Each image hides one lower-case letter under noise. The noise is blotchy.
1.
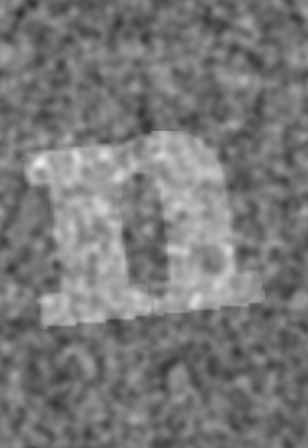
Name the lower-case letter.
n
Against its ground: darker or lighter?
lighter
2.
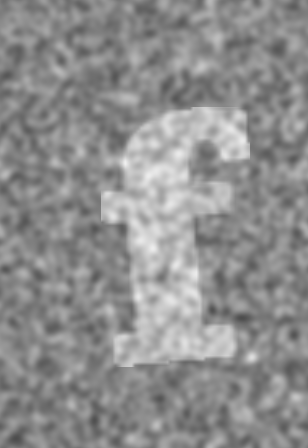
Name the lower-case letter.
f
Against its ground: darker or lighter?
lighter
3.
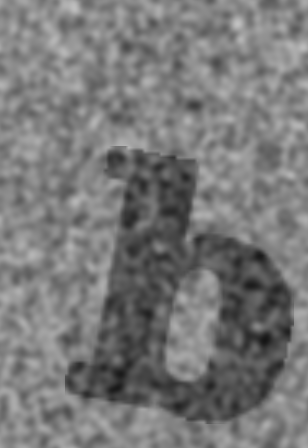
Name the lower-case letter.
b
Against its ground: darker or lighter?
darker
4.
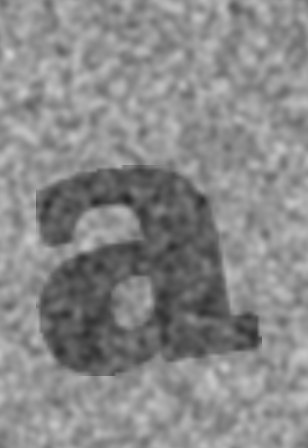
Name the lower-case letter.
a
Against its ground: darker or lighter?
darker
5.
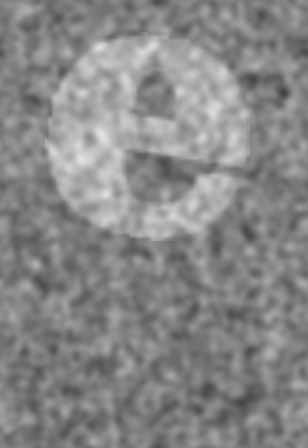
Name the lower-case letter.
e
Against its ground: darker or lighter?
lighter
